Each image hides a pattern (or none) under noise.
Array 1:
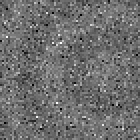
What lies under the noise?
rings round one point
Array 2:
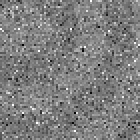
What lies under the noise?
rings round one point
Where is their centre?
top left
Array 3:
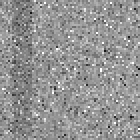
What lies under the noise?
one vertical stripe
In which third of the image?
left
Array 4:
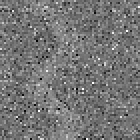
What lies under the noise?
a wavy band
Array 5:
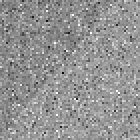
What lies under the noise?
a sharp edge
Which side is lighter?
bottom right
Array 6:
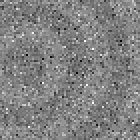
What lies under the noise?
rings round one point
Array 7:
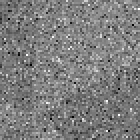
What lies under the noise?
spokes from one point
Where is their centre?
bottom left
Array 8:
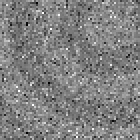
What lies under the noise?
rings round one point
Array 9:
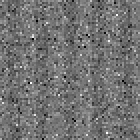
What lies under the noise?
vertical stripes
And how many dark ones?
5
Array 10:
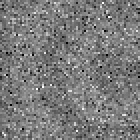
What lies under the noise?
rings round one point
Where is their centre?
middle right
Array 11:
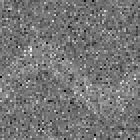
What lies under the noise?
a wavy band
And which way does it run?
left to right
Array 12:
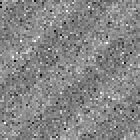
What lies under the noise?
diagonal stripes
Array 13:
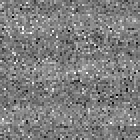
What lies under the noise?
horizontal stripes
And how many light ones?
3
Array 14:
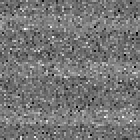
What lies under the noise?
horizontal stripes
